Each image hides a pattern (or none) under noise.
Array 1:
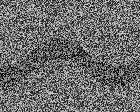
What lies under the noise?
a wavy band
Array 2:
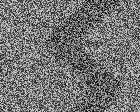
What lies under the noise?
a wavy band
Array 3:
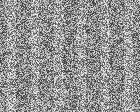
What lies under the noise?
vertical stripes
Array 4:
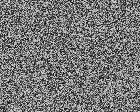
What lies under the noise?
only noise
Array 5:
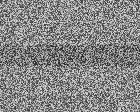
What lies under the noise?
one horizontal stripe
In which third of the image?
middle
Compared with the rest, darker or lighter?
darker
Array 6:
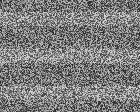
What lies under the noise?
horizontal stripes
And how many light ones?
3
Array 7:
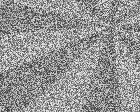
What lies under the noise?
spokes from one point
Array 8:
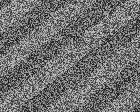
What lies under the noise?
diagonal stripes
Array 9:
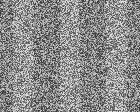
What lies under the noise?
vertical stripes
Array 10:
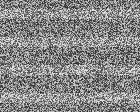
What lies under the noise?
horizontal stripes
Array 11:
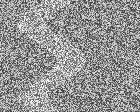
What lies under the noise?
a wavy band
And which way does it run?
top to bottom
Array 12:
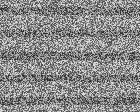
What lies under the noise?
horizontal stripes
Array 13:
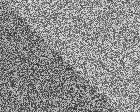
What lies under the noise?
a sharp edge
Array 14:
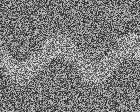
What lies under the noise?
a wavy band
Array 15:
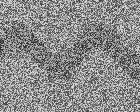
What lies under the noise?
a wavy band
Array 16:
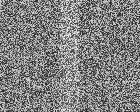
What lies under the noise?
one vertical stripe
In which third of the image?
middle
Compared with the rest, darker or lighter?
lighter
